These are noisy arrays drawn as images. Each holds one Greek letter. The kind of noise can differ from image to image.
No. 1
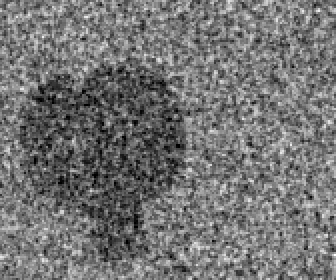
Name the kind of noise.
blotchy
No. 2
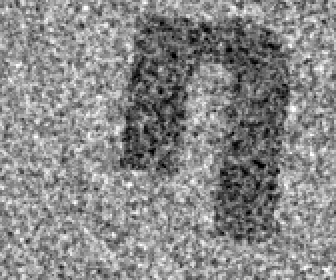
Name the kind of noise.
blotchy
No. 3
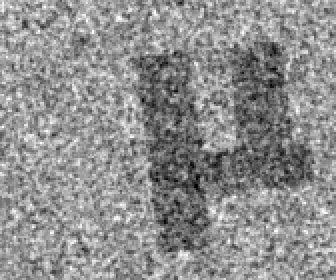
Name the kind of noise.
blotchy
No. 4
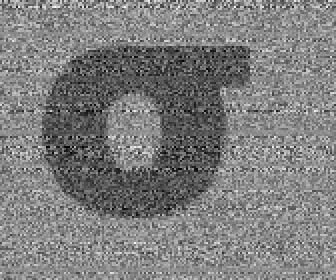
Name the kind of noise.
rows of uneven size
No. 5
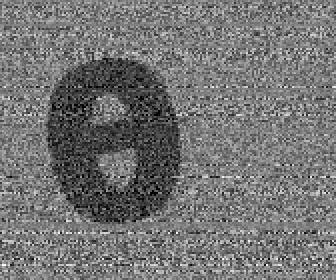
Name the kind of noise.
rows of uneven size
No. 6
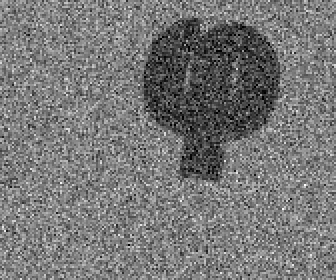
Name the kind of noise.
independent entries
